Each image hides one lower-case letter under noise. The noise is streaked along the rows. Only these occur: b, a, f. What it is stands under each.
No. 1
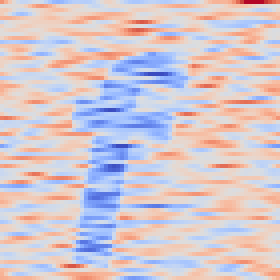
f
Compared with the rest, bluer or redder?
bluer
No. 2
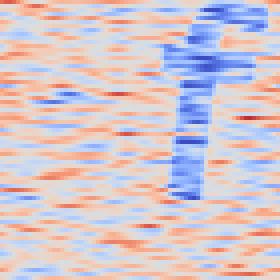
f
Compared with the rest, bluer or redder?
bluer
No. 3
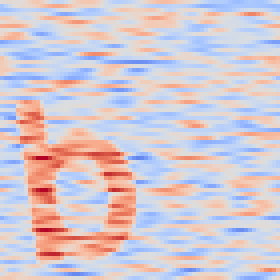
b
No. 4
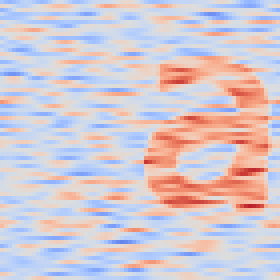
a
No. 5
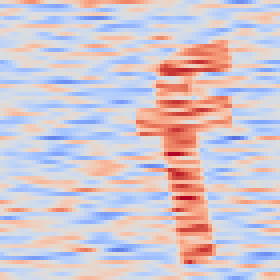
f
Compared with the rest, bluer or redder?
redder
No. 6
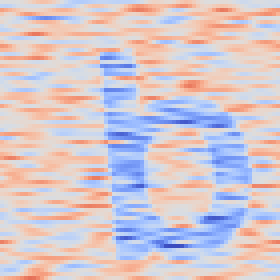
b
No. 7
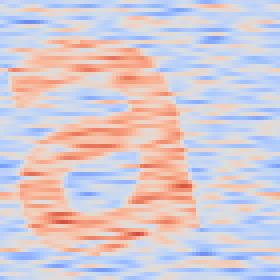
a
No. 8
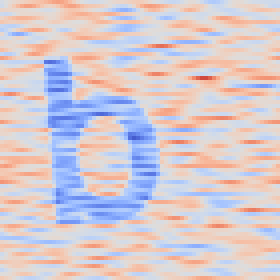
b
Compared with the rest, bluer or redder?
bluer
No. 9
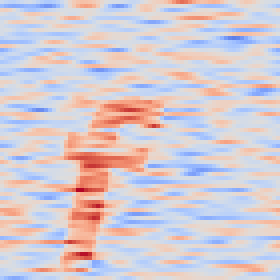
f
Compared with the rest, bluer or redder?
redder
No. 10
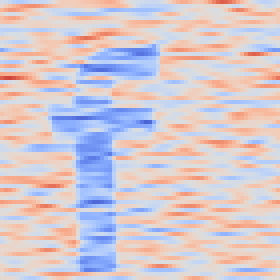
f
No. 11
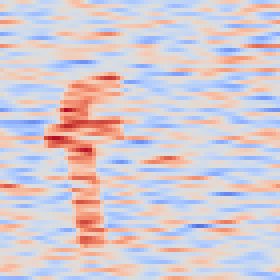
f
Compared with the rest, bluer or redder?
redder
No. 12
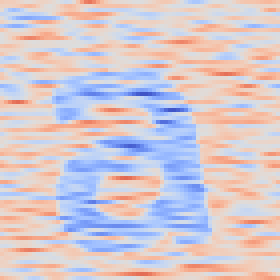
a
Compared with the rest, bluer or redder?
bluer
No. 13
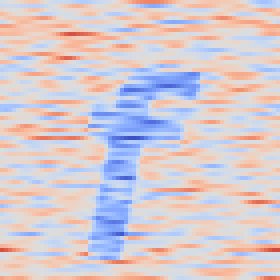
f
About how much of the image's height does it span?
two thirds
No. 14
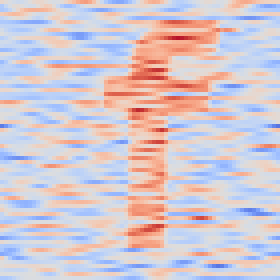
f
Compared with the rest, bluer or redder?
redder
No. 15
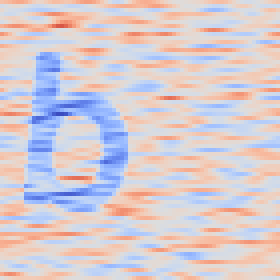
b
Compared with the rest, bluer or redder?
bluer
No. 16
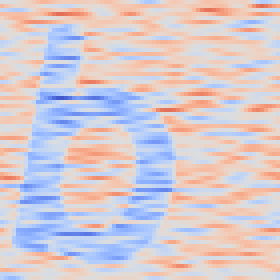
b
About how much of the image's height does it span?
nearly all
